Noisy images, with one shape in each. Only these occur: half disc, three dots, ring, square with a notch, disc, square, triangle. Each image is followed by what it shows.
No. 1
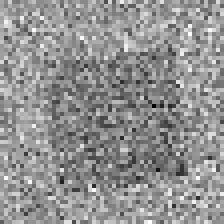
square
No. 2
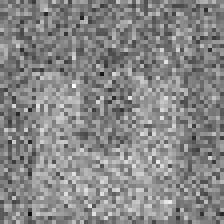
square with a notch
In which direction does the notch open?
up
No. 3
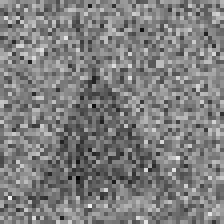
triangle
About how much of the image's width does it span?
two thirds
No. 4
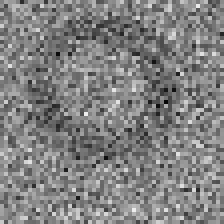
ring
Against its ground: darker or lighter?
darker
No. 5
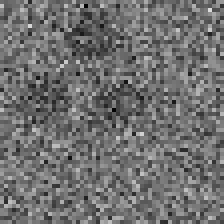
three dots
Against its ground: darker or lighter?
darker
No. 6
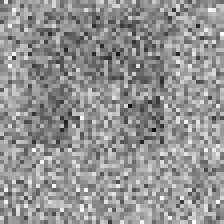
square with a notch
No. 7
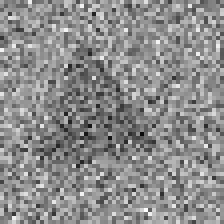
triangle
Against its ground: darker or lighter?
darker
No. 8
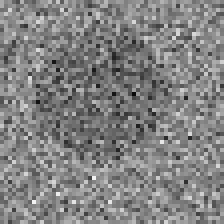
disc
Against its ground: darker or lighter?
darker
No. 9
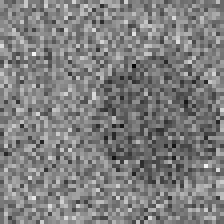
disc
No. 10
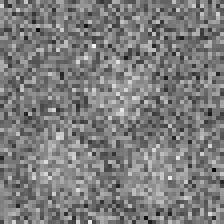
three dots
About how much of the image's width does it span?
two thirds
